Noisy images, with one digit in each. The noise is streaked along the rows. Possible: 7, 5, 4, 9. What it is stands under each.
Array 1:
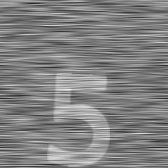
5
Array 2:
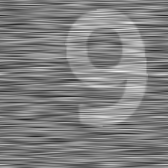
9
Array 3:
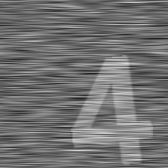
4
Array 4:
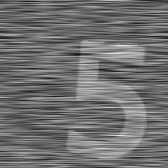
5
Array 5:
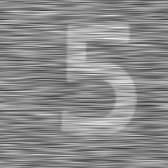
5
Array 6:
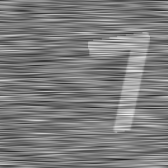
7
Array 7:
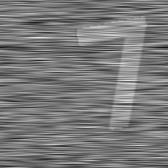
7
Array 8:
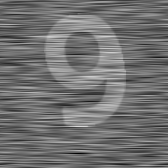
9
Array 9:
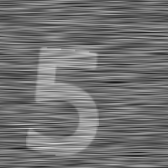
5
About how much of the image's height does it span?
two thirds
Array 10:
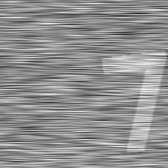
7
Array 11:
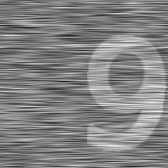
9
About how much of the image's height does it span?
two thirds
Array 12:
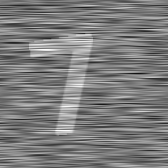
7
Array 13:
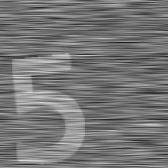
5
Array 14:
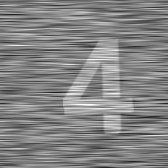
4
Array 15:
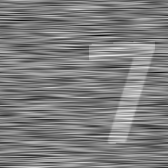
7
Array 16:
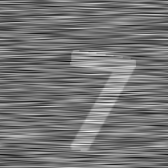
7
